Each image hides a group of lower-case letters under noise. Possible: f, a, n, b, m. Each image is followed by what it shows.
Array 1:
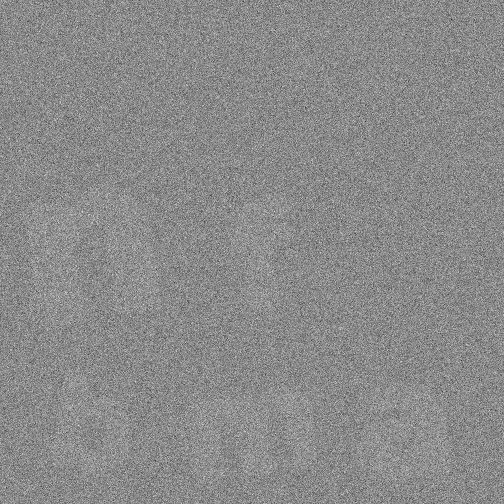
middle left: n; centre: f; bottom left: b; bottom middle: m; bottom right: a
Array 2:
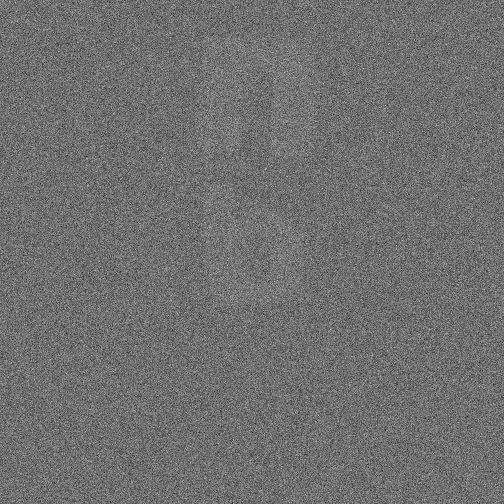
top middle: n; centre: b
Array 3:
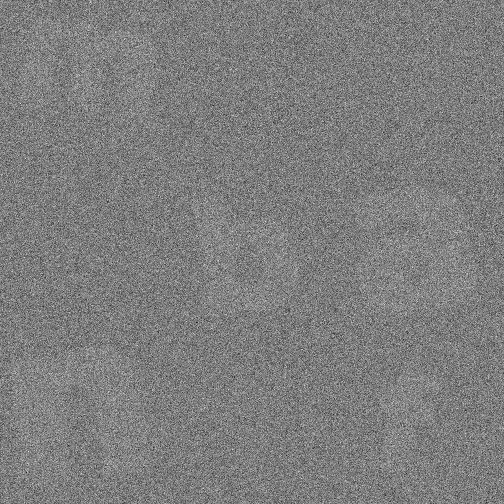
top left: m; centre: b; middle right: a; bottom left: n; bottom right: f
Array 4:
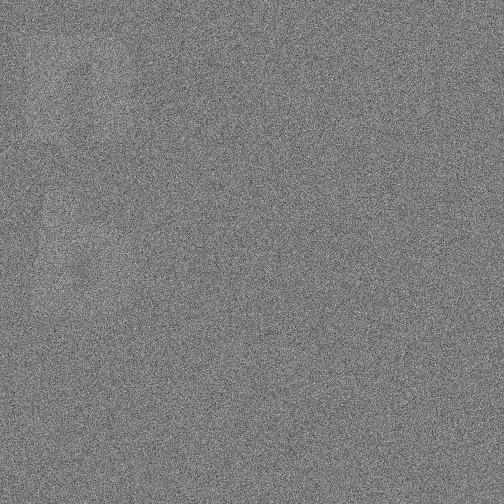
top left: n; middle left: b
